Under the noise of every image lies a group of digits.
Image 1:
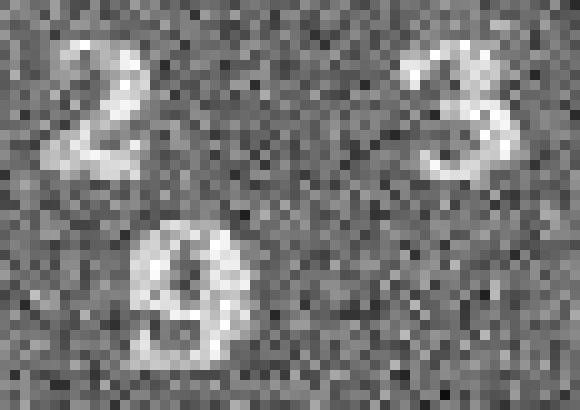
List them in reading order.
top left: light 2; top right: light 3; bottom left: light 9
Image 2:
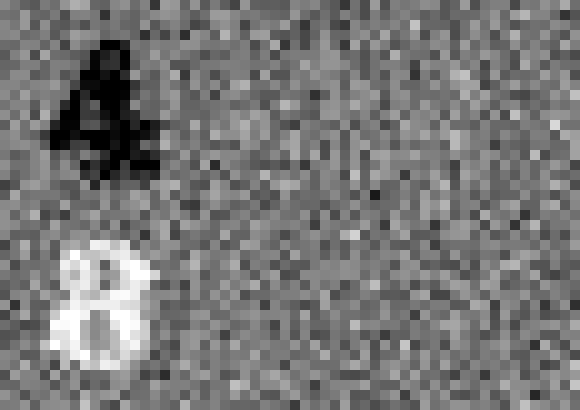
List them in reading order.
top left: dark 4; bottom left: light 8
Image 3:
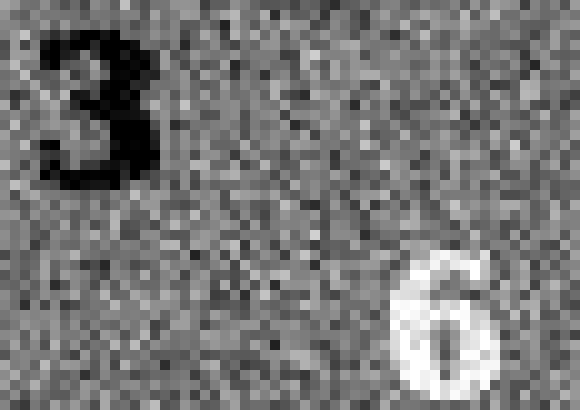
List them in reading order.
top left: dark 3; bottom right: light 6
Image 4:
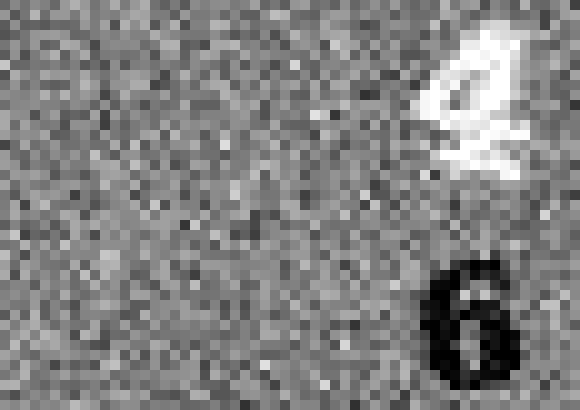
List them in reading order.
top right: light 4; bottom right: dark 6
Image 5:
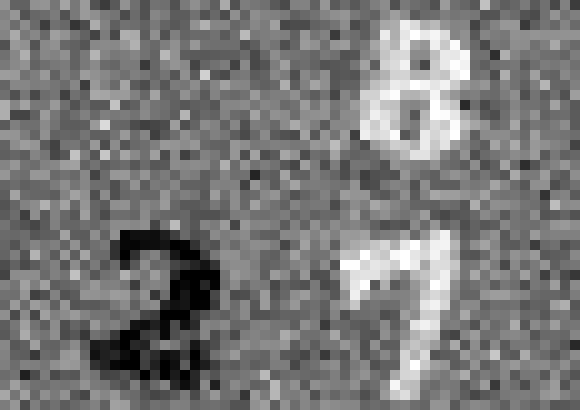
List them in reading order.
top right: light 8; bottom left: dark 2; bottom right: light 7
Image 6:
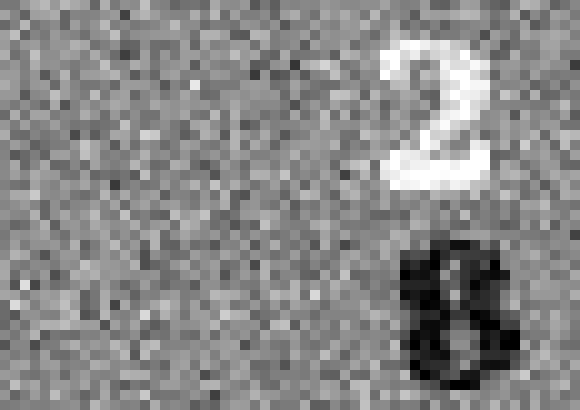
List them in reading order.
top right: light 2; bottom right: dark 8
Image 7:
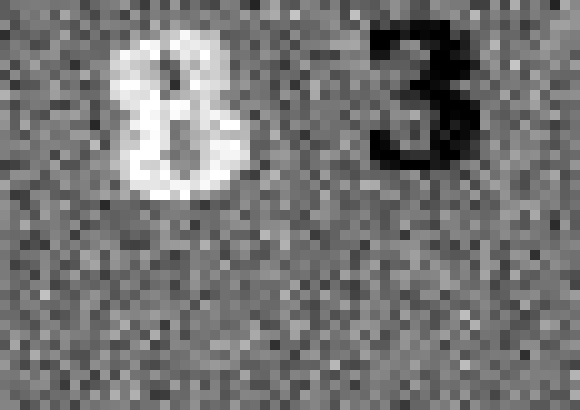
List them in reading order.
top left: light 8; top right: dark 3
